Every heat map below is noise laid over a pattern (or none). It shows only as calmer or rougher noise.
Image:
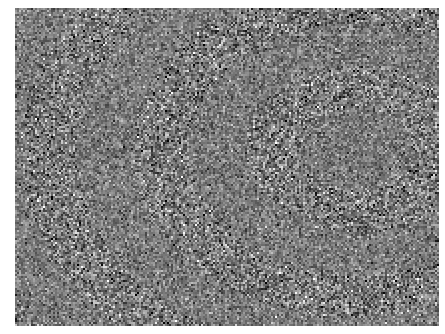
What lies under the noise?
rings round one point
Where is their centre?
middle right
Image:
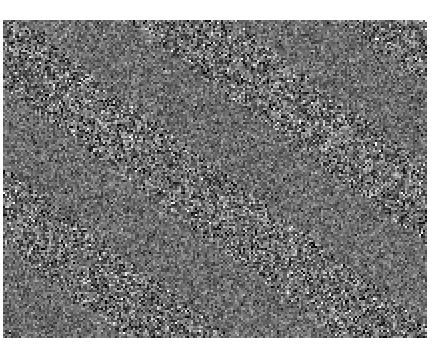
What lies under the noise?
diagonal stripes
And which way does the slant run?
top left to bottom right
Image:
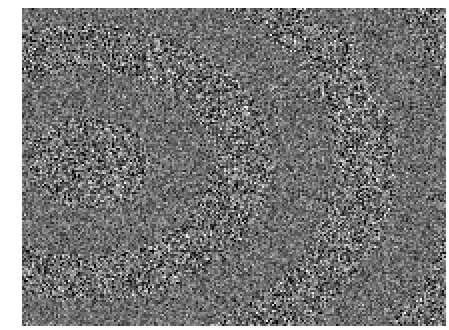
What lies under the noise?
rings round one point
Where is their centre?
middle left
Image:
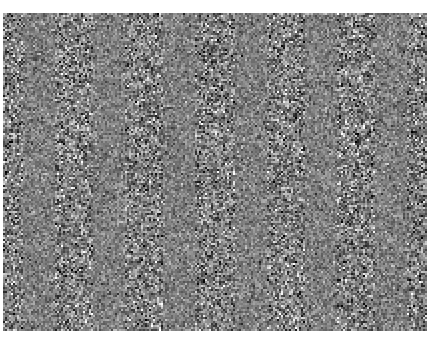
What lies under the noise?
vertical stripes
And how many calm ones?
6
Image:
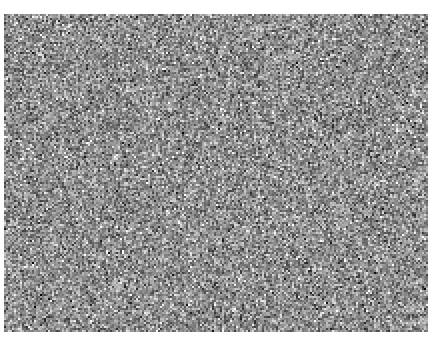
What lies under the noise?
only noise
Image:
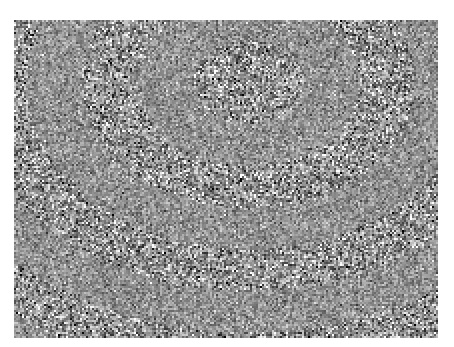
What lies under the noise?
rings round one point
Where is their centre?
top middle
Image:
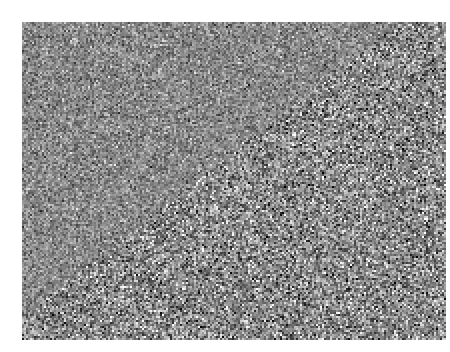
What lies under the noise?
a sharp edge
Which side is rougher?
bottom right
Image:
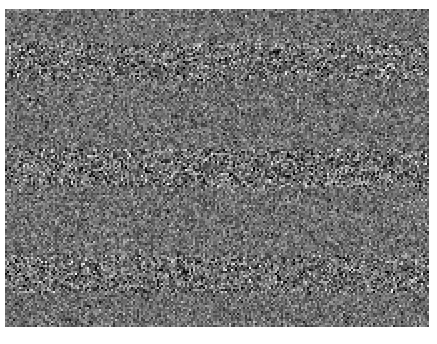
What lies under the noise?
horizontal stripes
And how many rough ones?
3
